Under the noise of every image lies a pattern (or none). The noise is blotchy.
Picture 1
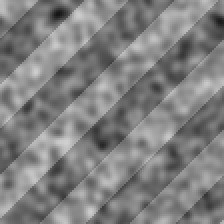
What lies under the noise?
diagonal stripes
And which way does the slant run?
bottom left to top right
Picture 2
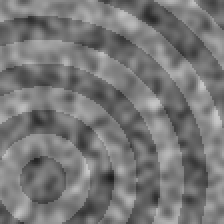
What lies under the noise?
rings round one point
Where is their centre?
bottom left
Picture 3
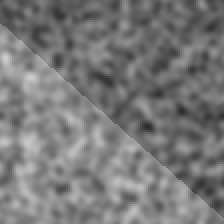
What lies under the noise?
a sharp edge
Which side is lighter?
bottom left
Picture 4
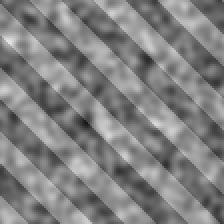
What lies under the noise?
diagonal stripes
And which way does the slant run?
top left to bottom right
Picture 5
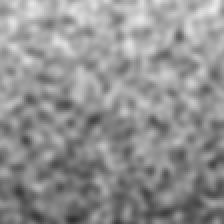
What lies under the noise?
a smooth slope
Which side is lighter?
top
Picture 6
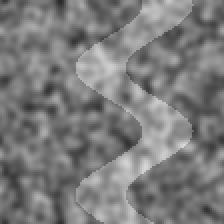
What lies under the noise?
a wavy band
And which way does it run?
top to bottom
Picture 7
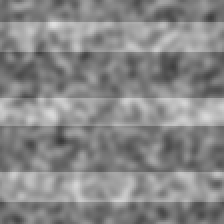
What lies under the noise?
horizontal stripes
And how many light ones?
3
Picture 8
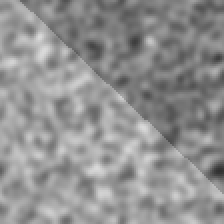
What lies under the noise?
a sharp edge
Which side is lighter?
bottom left
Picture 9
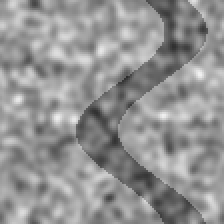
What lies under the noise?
a wavy band
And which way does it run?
top to bottom
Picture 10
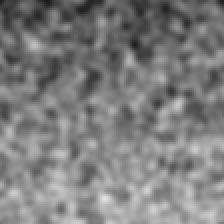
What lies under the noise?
a smooth slope
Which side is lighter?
bottom
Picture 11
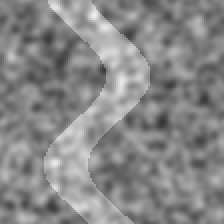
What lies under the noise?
a wavy band
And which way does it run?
top to bottom
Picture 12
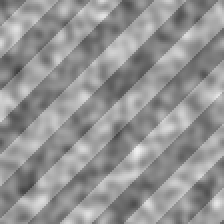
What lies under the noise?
diagonal stripes
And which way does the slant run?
bottom left to top right
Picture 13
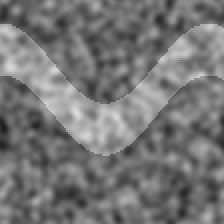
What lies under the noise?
a wavy band
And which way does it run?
left to right
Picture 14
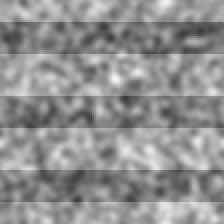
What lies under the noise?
horizontal stripes
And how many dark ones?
3
